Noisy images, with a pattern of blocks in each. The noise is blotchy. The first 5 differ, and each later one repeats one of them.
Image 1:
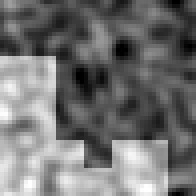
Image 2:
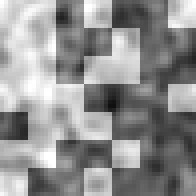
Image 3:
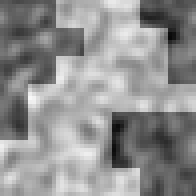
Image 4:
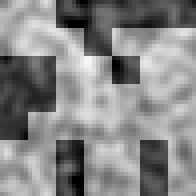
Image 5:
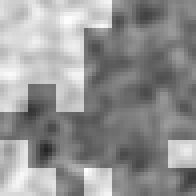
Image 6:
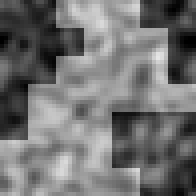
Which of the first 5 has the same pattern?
3
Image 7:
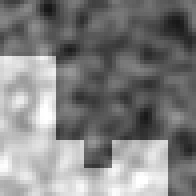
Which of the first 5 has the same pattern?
1
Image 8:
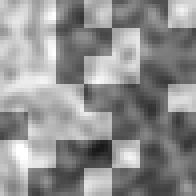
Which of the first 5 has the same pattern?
2
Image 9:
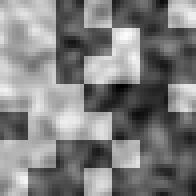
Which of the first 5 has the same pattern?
2
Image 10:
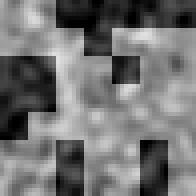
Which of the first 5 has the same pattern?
4
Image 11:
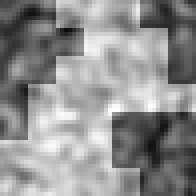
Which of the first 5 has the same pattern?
3
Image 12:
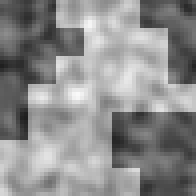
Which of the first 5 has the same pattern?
3
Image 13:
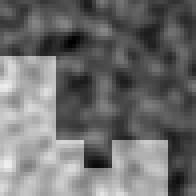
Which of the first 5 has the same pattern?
1
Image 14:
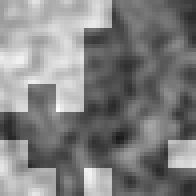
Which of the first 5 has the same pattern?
5
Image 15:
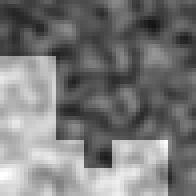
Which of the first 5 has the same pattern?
1
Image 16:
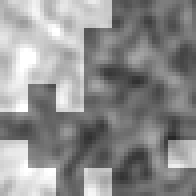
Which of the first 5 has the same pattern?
5
